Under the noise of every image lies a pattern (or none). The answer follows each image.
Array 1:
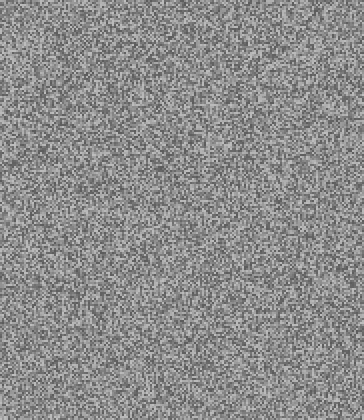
only noise
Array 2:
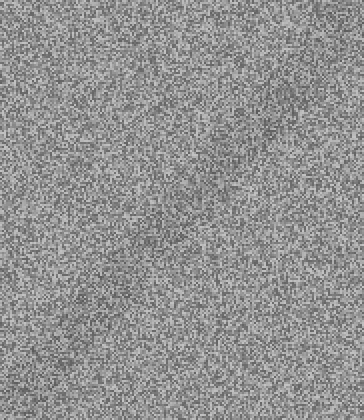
a diagonal band
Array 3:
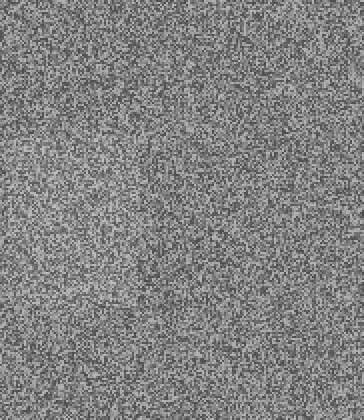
one block
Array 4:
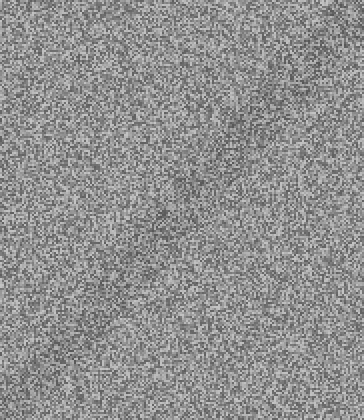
a diagonal band
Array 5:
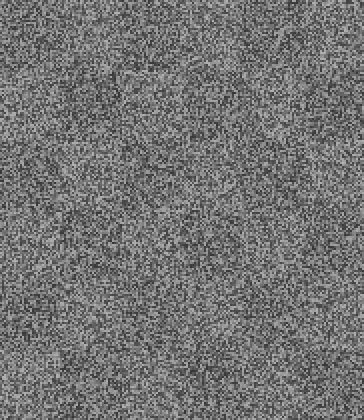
a checkerboard
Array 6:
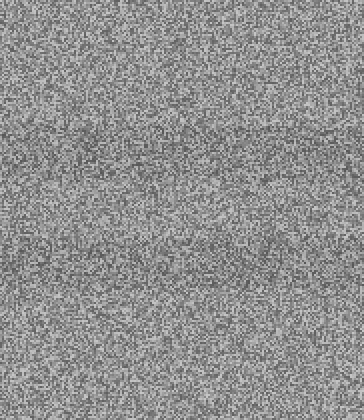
bands of rows
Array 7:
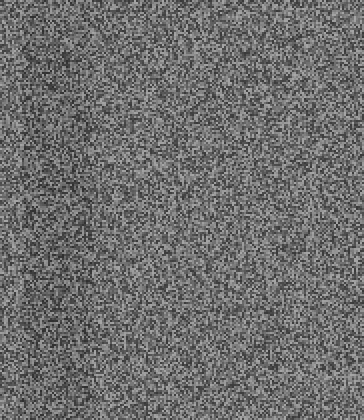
one band of columns
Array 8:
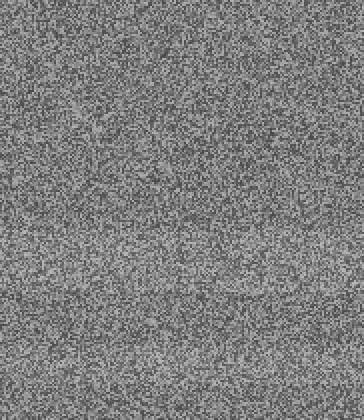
bands of rows
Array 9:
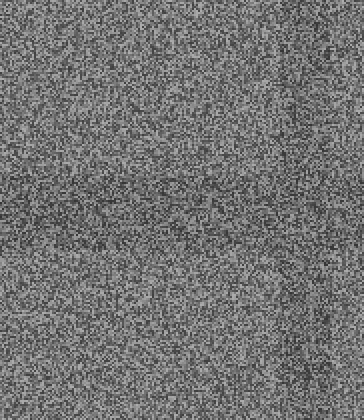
bands of rows crossing bands of columns
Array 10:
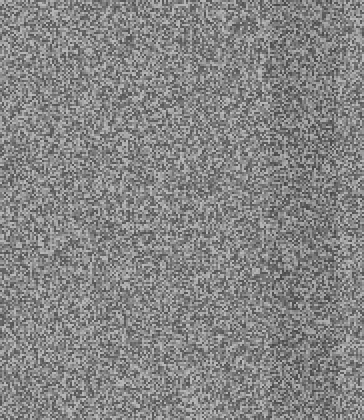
one band of columns
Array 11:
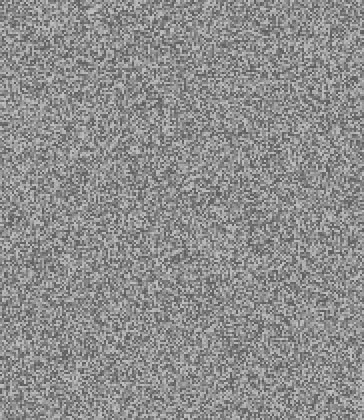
only noise
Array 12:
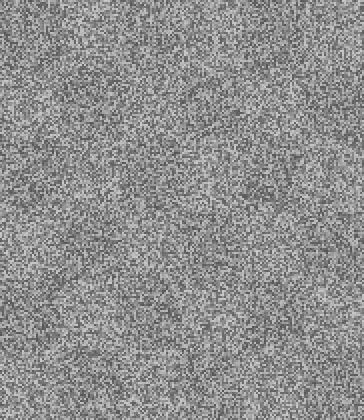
a checkerboard
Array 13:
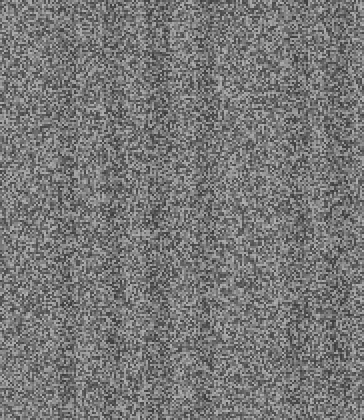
bands of columns
